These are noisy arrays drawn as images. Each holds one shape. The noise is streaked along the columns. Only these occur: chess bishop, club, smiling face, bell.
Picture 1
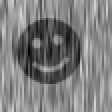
smiling face
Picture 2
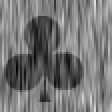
club
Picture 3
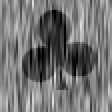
club
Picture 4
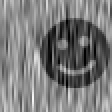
smiling face
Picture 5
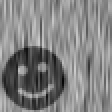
smiling face
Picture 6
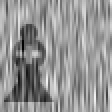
chess bishop
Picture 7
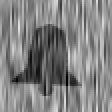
bell
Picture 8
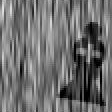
chess bishop
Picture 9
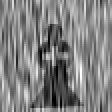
chess bishop
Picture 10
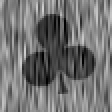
club
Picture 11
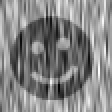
smiling face
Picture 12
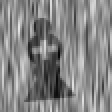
chess bishop
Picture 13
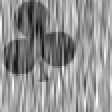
club
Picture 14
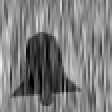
bell
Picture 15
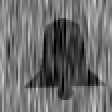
bell
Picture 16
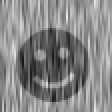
smiling face
